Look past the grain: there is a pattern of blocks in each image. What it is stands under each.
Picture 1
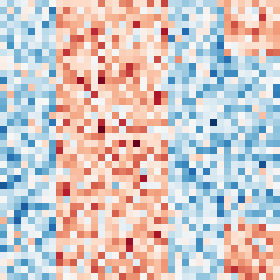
top and bottom mirror each other
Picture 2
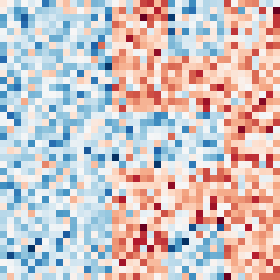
top and bottom mirror each other
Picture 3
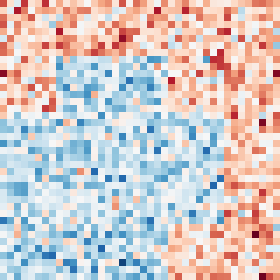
mirrored about the diagonal from the bottom left
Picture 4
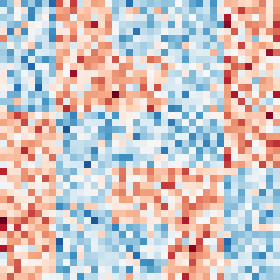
the same after a half turn
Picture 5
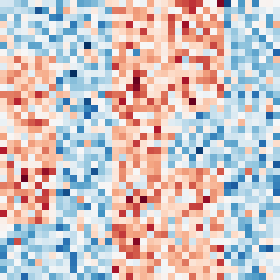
top and bottom mirror each other
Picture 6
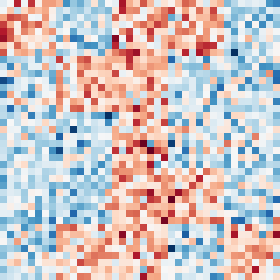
the same after a half turn
